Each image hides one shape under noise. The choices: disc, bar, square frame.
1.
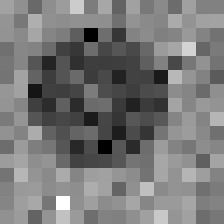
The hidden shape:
disc
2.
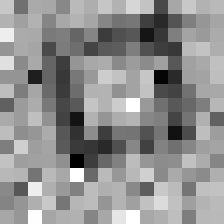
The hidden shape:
square frame
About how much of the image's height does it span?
two thirds
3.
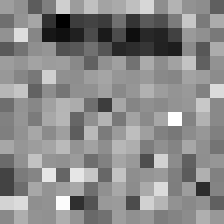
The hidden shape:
bar
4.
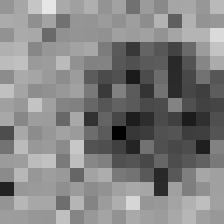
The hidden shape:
disc
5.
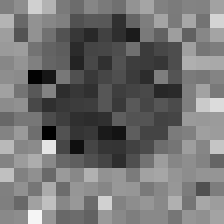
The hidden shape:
disc
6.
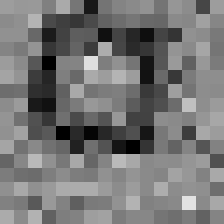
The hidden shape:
square frame
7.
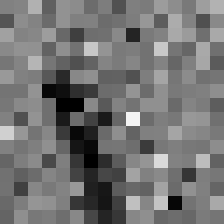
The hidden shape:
bar
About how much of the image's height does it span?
two thirds
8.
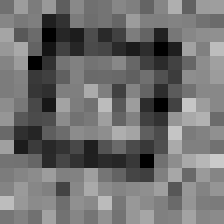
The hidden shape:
square frame
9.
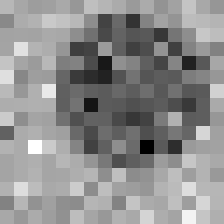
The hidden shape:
disc
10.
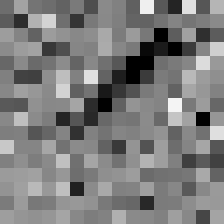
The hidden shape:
bar
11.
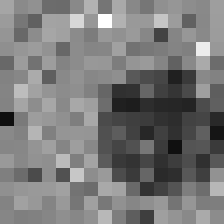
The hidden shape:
disc
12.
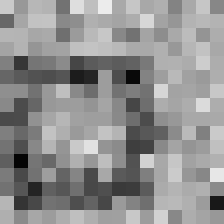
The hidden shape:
square frame
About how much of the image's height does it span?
two thirds
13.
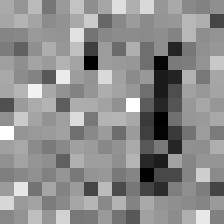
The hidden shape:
bar
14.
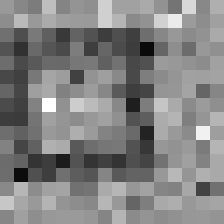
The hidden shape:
square frame
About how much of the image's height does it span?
two thirds
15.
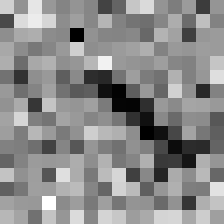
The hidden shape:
bar
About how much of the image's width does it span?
half
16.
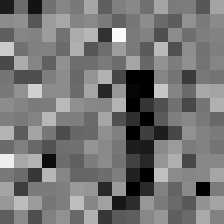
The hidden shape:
bar
